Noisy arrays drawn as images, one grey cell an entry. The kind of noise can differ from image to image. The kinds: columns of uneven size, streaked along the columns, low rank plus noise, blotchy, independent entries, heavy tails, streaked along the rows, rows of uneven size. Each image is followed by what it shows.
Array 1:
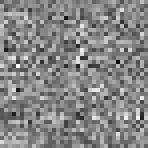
low rank plus noise
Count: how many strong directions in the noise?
three or four
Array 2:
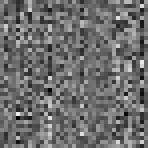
columns of uneven size
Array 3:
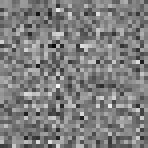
low rank plus noise
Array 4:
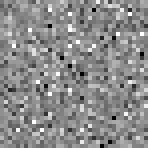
heavy tails
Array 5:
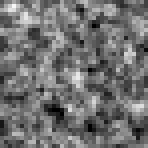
blotchy
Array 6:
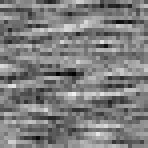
streaked along the rows
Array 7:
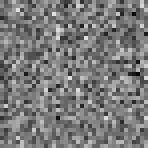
low rank plus noise
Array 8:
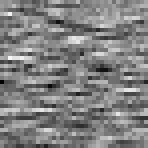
streaked along the rows
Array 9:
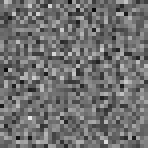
independent entries
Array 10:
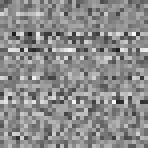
rows of uneven size
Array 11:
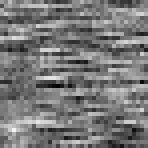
streaked along the rows
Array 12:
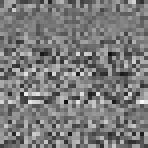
rows of uneven size
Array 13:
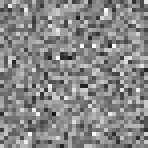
independent entries
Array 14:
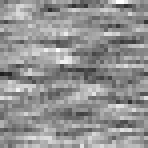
streaked along the rows
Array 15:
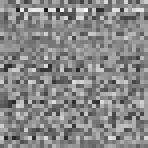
rows of uneven size
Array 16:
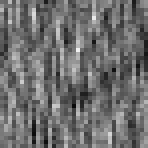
streaked along the columns
